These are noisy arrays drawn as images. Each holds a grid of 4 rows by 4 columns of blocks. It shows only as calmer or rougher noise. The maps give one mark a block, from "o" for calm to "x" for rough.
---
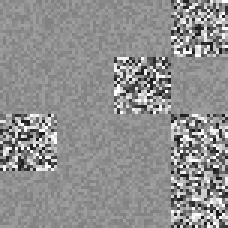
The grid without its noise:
o o o x
o o x o
x o o x
o o o x
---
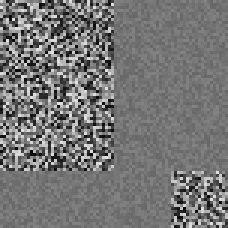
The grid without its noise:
x x o o
x x o o
x x o o
o o o x
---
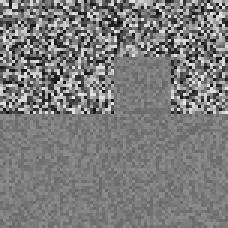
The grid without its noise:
x x x x
x x o x
o o o o
o o o o
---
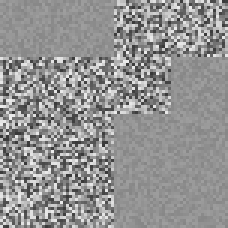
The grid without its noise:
o o x x
x x x o
x x o o
x x o o
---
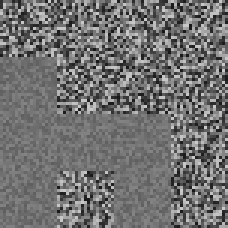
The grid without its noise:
x x x x
o x x x
o o o x
o x o x
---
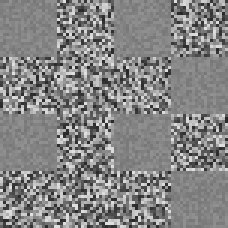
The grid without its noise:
o x o x
x x x o
o x o x
x x x o
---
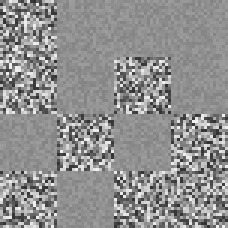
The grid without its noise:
x o o o
x o x o
o x o x
x o x x
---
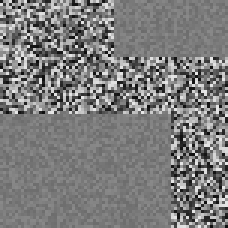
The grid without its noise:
x x o o
x x x x
o o o x
o o o x
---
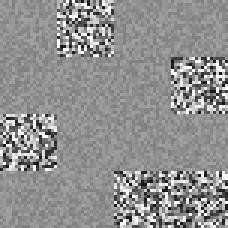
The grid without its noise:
o x o o
o o o x
x o o o
o o x x
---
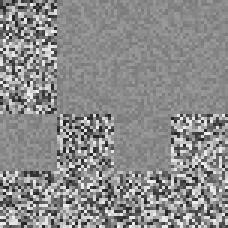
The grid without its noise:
x o o o
x o o o
o x o x
x x x x
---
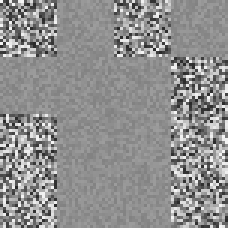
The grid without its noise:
x o x o
o o o x
x o o x
x o o x
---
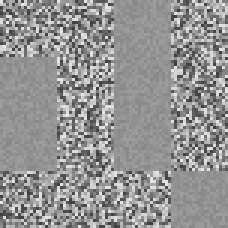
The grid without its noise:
x x o x
o x o x
o x o x
x x x o
